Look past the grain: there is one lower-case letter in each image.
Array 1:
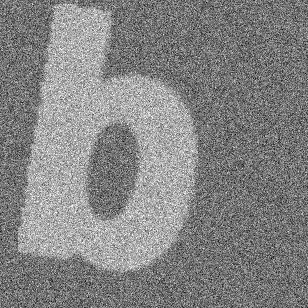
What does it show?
light b
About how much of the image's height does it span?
nearly all
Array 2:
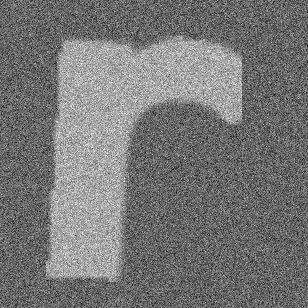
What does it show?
light r
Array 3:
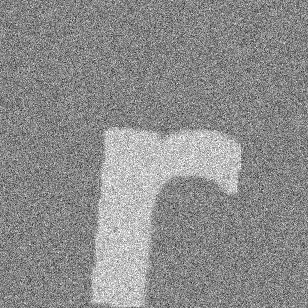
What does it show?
light r
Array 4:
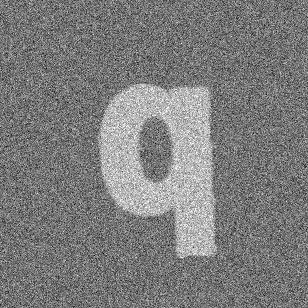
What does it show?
light q
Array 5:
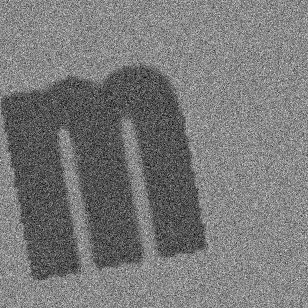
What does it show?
dark m
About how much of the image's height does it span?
two thirds
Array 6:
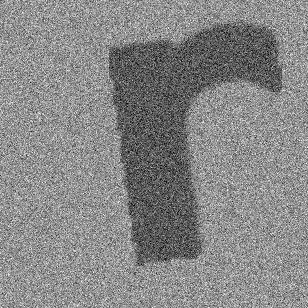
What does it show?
dark r
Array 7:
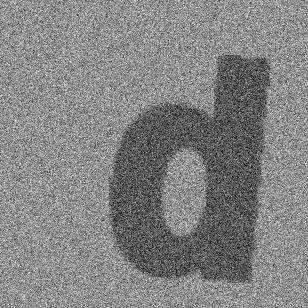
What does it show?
dark d
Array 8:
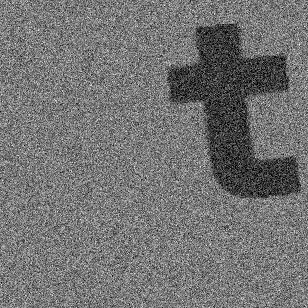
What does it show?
dark t
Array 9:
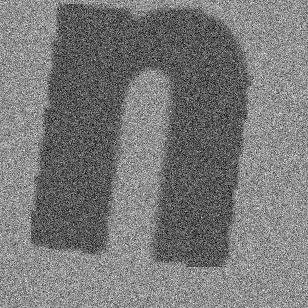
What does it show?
dark n
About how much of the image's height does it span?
nearly all
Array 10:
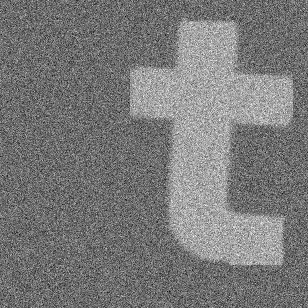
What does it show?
light t
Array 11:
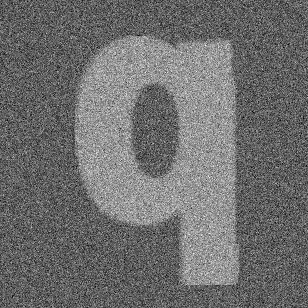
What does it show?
light q
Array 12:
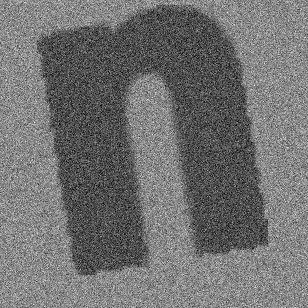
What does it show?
dark n
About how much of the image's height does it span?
nearly all
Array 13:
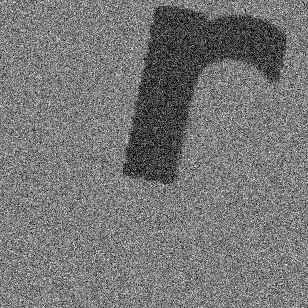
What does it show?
dark r
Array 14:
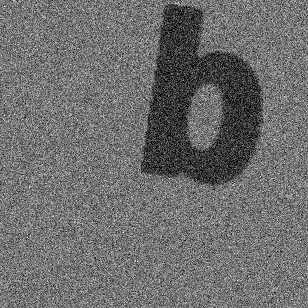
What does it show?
dark b
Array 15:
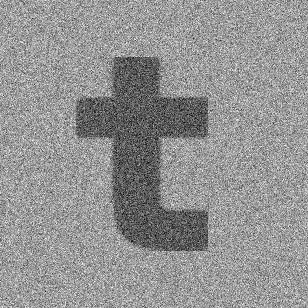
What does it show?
dark t
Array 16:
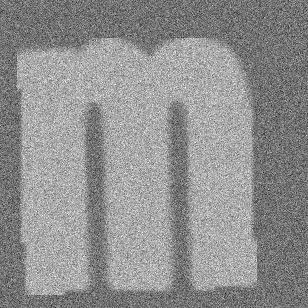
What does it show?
light m
